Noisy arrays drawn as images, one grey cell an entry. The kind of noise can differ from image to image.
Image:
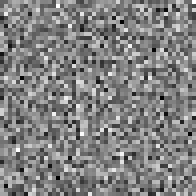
independent entries
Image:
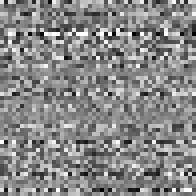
rows of uneven size
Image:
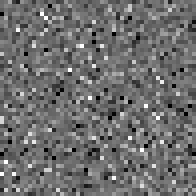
heavy tails
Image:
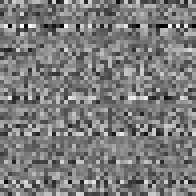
rows of uneven size
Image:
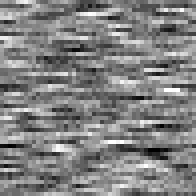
streaked along the rows
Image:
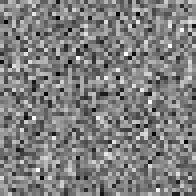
independent entries
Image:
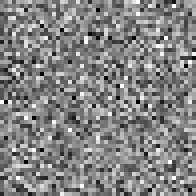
independent entries
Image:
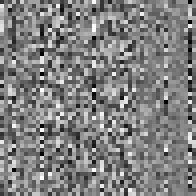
columns of uneven size
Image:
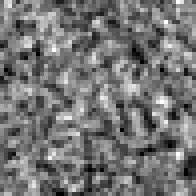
blotchy
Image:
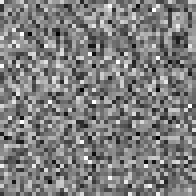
low rank plus noise
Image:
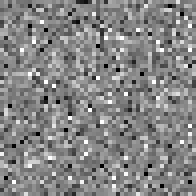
heavy tails
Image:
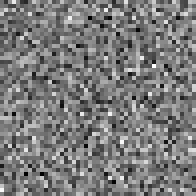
independent entries
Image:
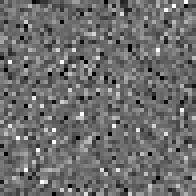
heavy tails
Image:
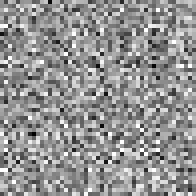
low rank plus noise
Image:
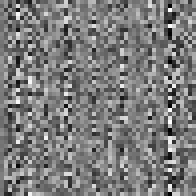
columns of uneven size
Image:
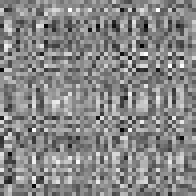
low rank plus noise
